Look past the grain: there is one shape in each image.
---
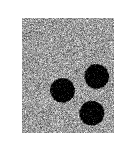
dark three dots
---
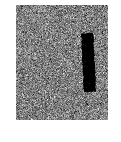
dark bar
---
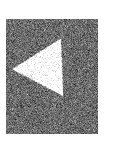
light triangle
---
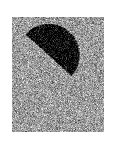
dark half disc
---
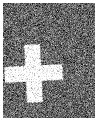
light cross
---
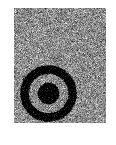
dark bullseye
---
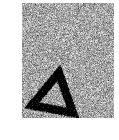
dark triangle frame
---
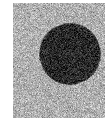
dark disc
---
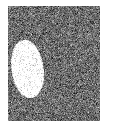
light ellipse
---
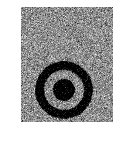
dark bullseye
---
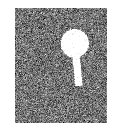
light lollipop
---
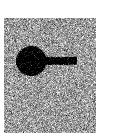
dark lollipop
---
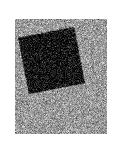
dark square
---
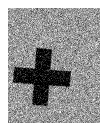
dark cross
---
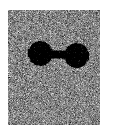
dark dumbbell
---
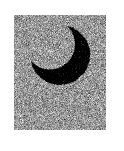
dark crescent
